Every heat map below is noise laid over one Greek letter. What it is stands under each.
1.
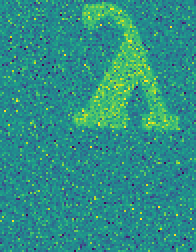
lambda
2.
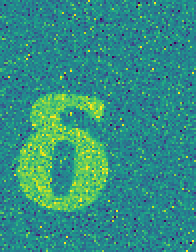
delta
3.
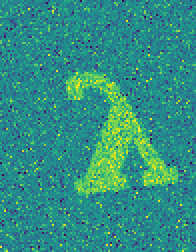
lambda
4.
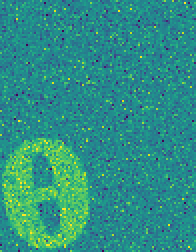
theta
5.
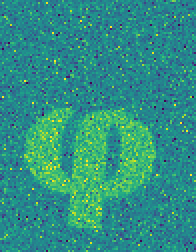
phi
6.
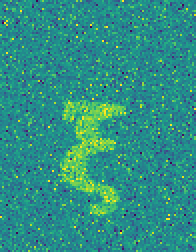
xi
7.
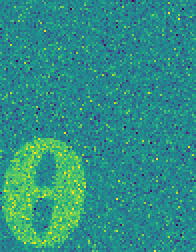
theta
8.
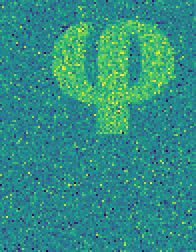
phi
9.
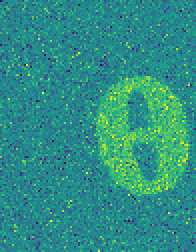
theta
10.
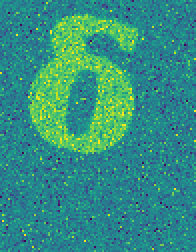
delta
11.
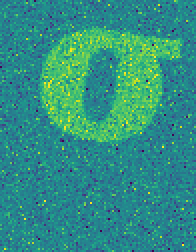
sigma
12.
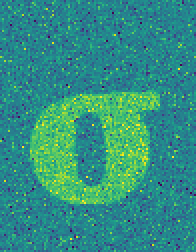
sigma
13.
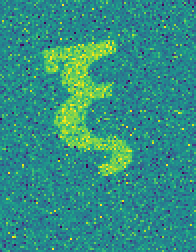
xi
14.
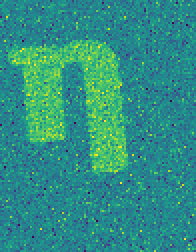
eta
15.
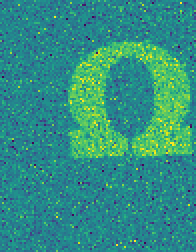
omega
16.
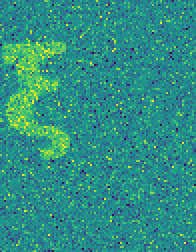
xi
